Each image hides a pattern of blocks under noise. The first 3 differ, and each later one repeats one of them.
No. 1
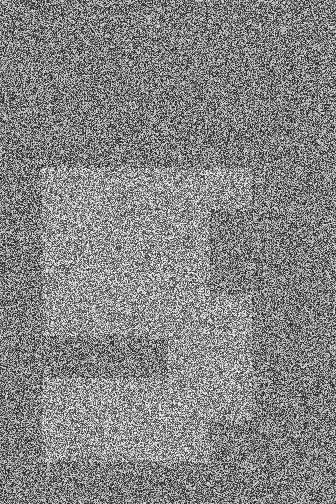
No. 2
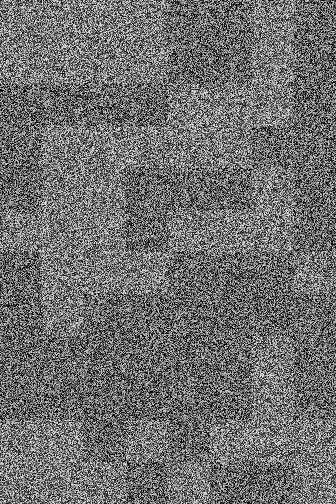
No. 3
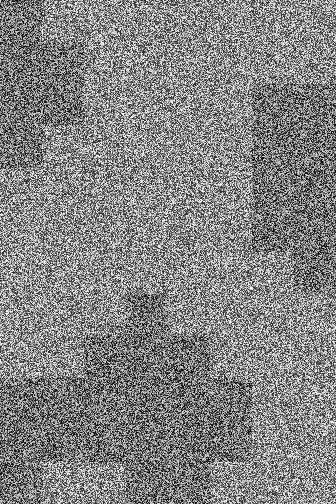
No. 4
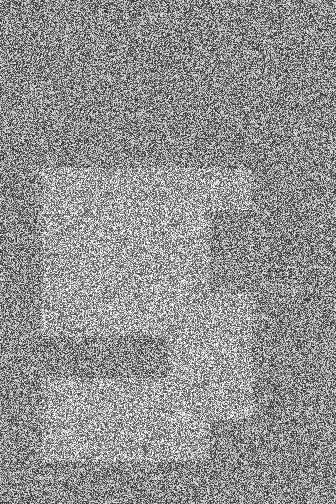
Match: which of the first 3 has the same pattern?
1
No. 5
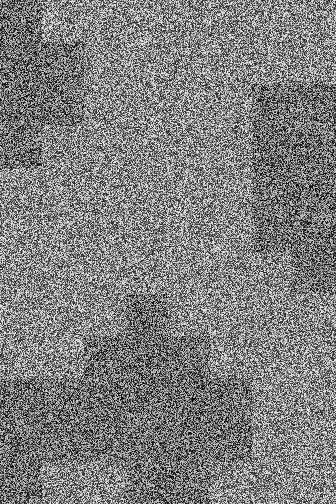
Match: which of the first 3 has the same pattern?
3
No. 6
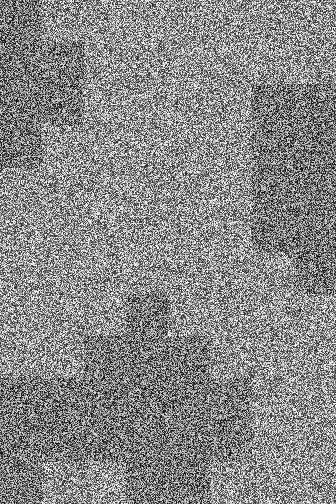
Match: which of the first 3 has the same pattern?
3
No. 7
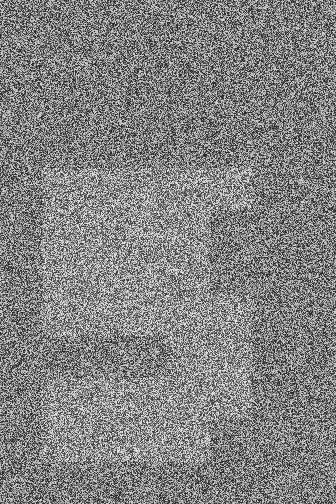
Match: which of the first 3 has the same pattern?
1
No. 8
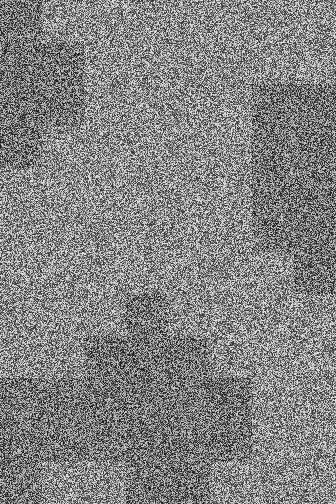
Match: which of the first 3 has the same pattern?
3
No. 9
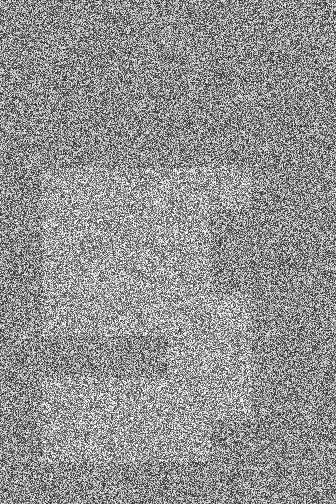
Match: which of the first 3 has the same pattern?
1
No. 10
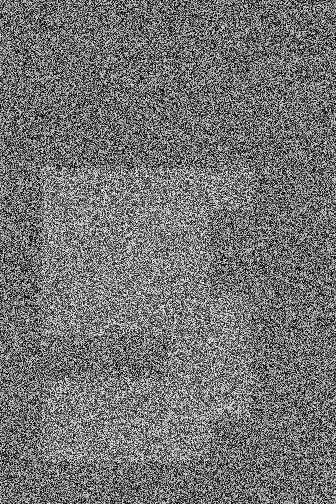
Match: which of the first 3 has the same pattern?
1
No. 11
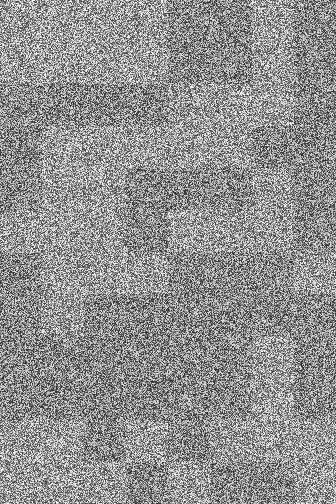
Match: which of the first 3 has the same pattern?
2
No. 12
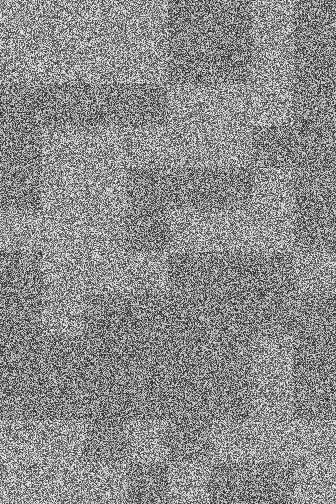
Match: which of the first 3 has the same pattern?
2
